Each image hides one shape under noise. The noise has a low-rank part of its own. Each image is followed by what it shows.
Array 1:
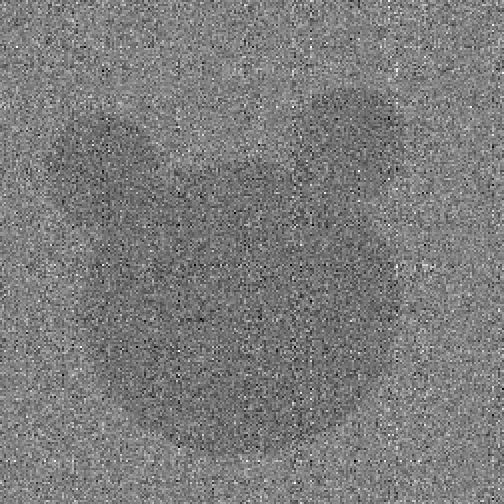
bear's head
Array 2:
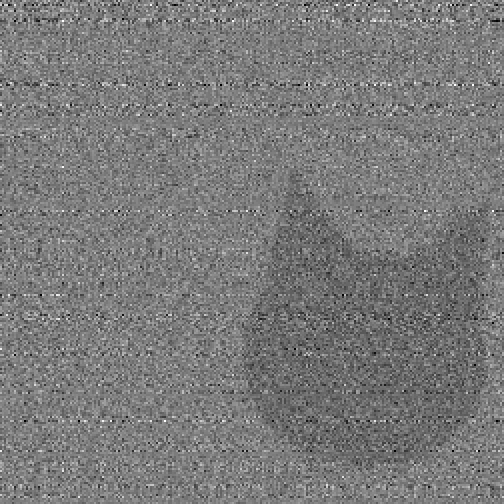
cat's head
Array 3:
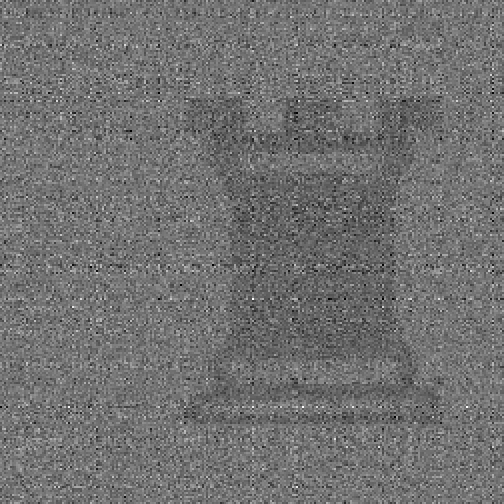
chess rook
